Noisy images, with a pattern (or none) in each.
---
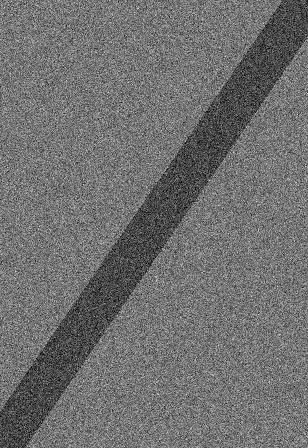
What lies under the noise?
a diagonal band
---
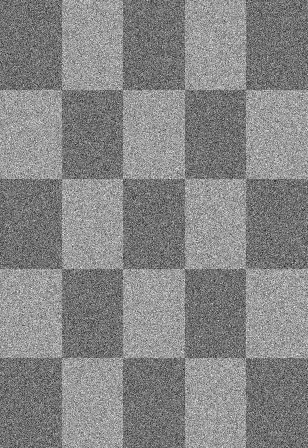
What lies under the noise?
a checkerboard
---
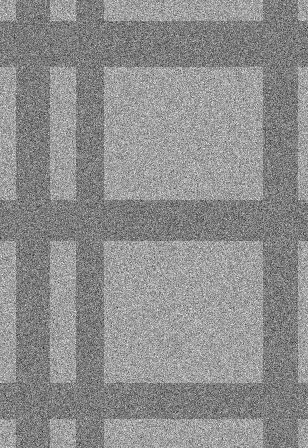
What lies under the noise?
bands of rows crossing bands of columns
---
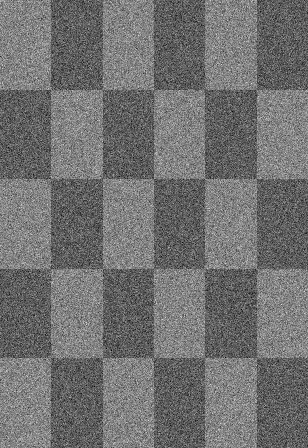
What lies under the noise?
a checkerboard
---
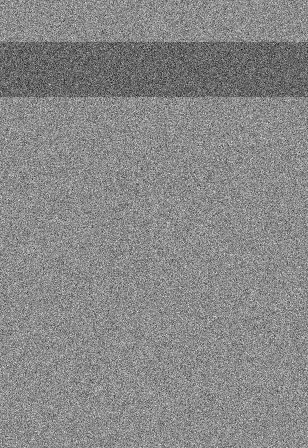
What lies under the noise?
one band of rows
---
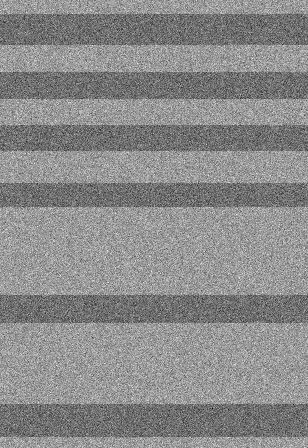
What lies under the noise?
bands of rows
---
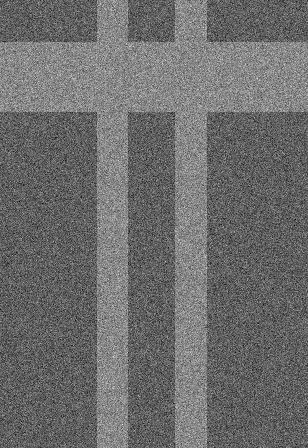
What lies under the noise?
bands of rows crossing bands of columns
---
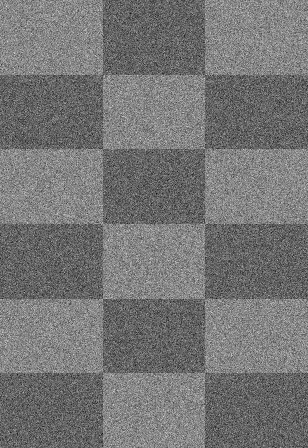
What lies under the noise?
a checkerboard
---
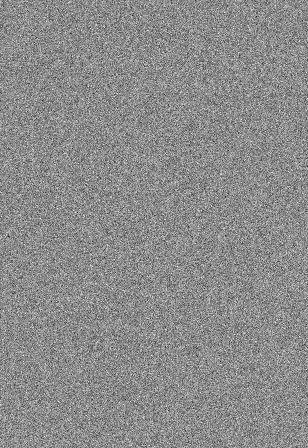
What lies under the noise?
only noise
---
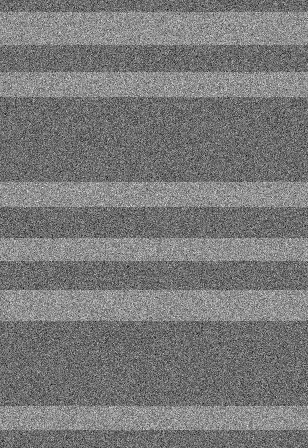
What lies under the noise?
bands of rows
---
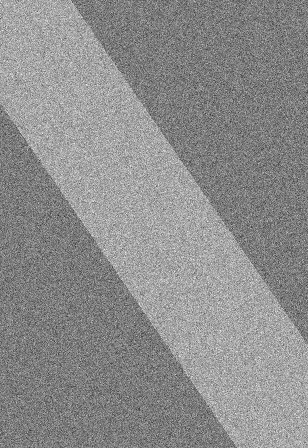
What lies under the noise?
a diagonal band
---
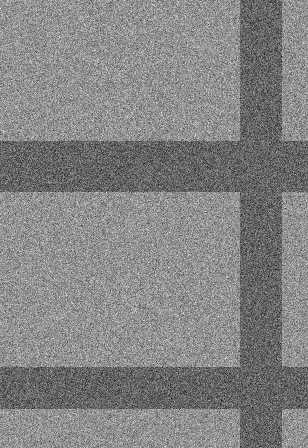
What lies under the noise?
bands of rows crossing bands of columns
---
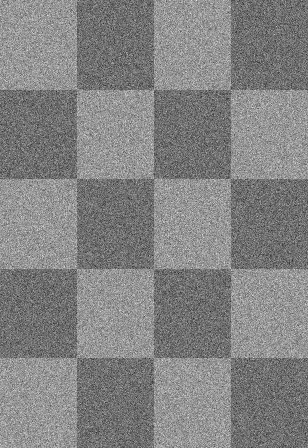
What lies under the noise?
a checkerboard
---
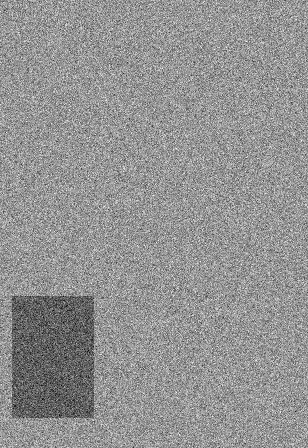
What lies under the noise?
one block
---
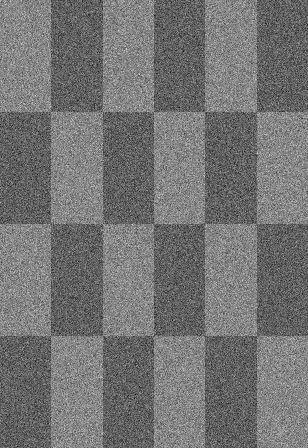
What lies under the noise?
a checkerboard
